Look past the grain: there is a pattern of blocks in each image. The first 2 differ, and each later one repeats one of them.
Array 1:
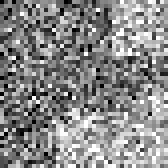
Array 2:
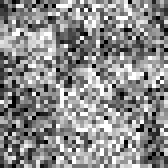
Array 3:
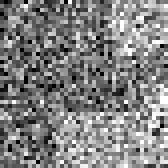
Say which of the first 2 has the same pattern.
1
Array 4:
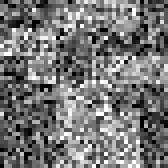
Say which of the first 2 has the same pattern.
2
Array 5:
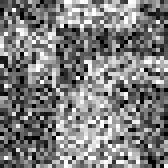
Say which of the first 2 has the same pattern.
2
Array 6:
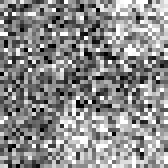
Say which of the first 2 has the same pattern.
1
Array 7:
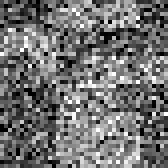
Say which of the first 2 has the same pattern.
2
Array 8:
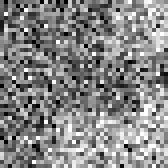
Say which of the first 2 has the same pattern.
1
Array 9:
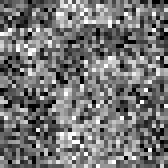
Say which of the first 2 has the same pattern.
2
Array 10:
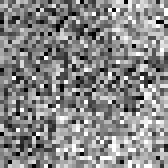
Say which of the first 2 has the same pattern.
1
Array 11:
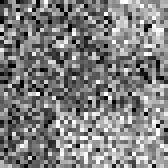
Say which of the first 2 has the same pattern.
1
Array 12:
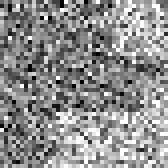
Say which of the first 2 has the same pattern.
1
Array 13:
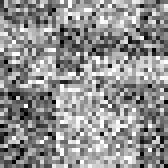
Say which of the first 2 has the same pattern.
2
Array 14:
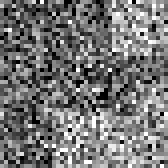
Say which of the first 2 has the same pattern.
1
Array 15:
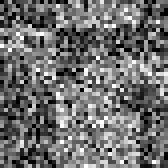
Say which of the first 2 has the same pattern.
2
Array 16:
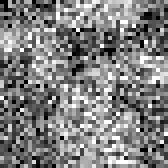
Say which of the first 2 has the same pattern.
2
